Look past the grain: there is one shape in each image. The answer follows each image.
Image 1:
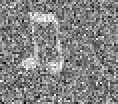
pair of musical notes
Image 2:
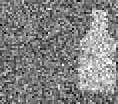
bottle
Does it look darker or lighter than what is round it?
lighter
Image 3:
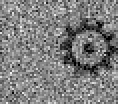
gear
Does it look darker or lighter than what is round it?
darker
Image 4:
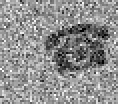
telephone
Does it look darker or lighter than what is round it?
darker
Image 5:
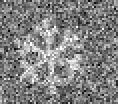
snowflake
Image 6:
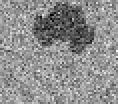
car
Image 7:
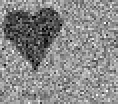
heart
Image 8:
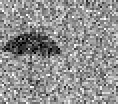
umbrella
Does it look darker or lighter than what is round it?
darker
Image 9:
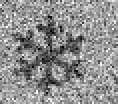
snowflake
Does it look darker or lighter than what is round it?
darker
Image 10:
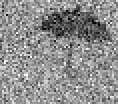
umbrella
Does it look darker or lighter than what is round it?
darker
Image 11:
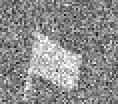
flag
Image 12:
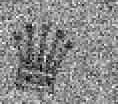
chess queen
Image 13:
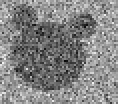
bear's head
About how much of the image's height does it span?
nearly all
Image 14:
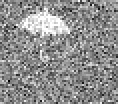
umbrella
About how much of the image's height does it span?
half
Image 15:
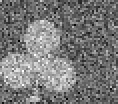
club
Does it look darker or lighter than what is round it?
lighter
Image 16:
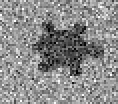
turtle
